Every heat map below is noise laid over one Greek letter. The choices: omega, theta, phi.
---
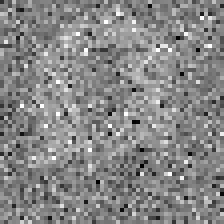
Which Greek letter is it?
omega
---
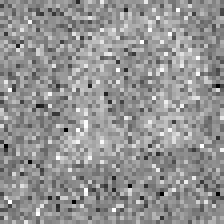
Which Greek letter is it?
omega
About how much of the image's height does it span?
two thirds
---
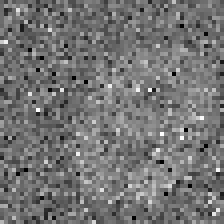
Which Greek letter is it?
theta
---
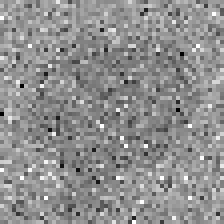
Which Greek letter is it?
phi
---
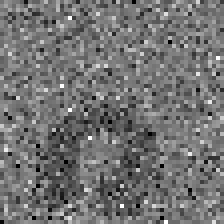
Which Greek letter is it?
omega
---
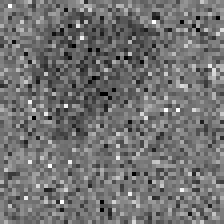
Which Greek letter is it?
phi
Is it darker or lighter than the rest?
darker
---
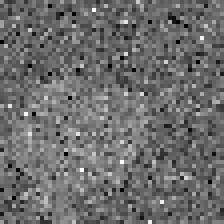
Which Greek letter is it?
phi
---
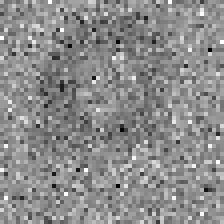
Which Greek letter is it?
omega
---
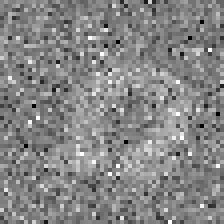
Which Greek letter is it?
omega
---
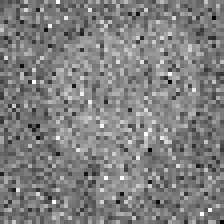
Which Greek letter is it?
phi
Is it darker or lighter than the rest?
lighter
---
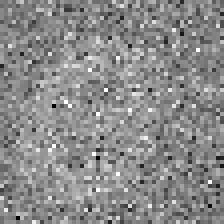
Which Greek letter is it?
theta
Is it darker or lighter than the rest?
lighter
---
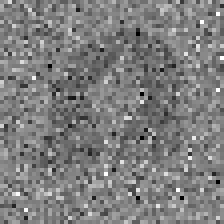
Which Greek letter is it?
omega
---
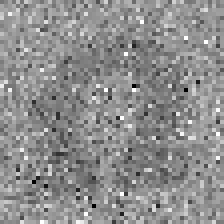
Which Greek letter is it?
omega
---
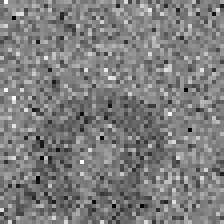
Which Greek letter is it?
omega
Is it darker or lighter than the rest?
darker
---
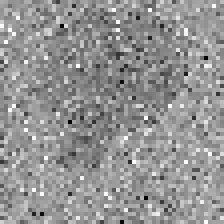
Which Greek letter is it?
phi
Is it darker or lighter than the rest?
darker
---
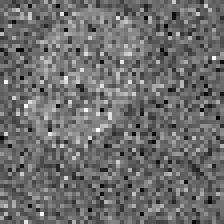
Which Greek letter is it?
theta
